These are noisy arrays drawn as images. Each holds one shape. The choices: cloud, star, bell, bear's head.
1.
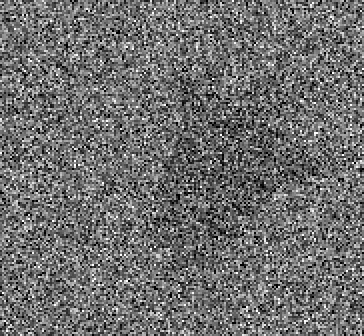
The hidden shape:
bell
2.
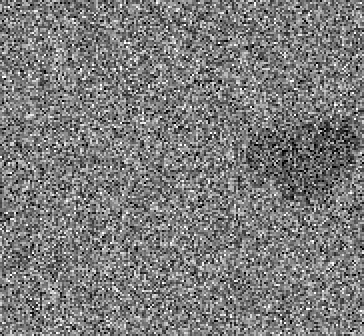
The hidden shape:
cloud
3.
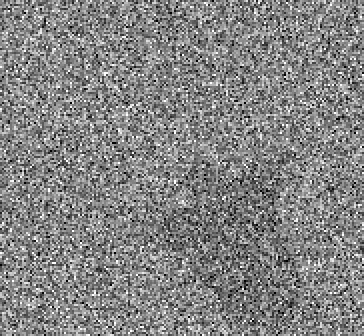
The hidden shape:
bell
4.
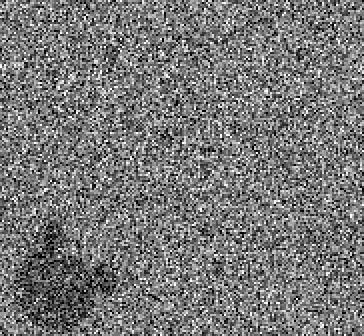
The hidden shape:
bear's head
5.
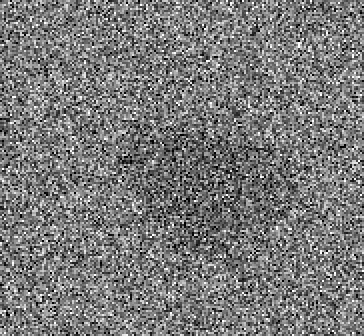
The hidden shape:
cloud
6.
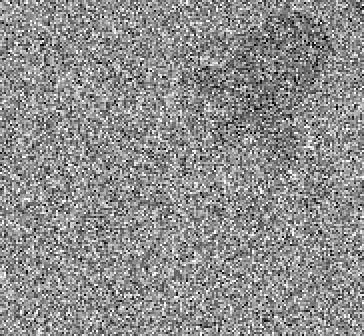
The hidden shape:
bell
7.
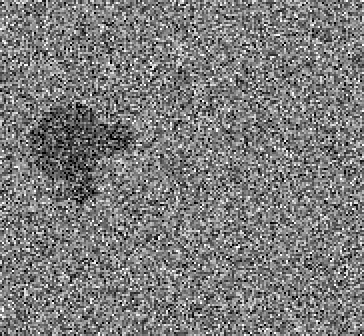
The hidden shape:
bear's head
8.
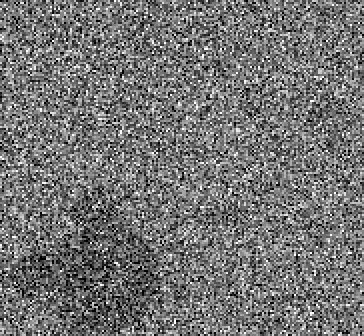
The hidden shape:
bear's head
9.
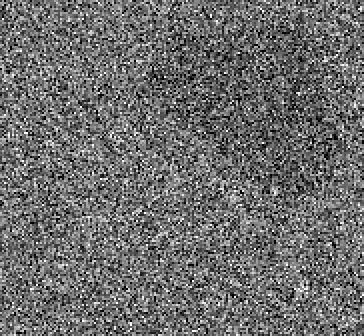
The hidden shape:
cloud
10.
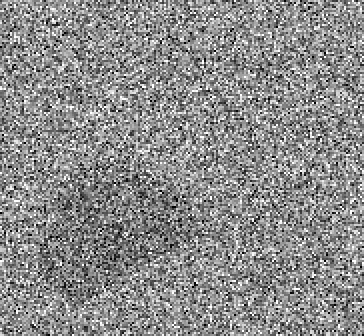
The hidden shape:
cloud
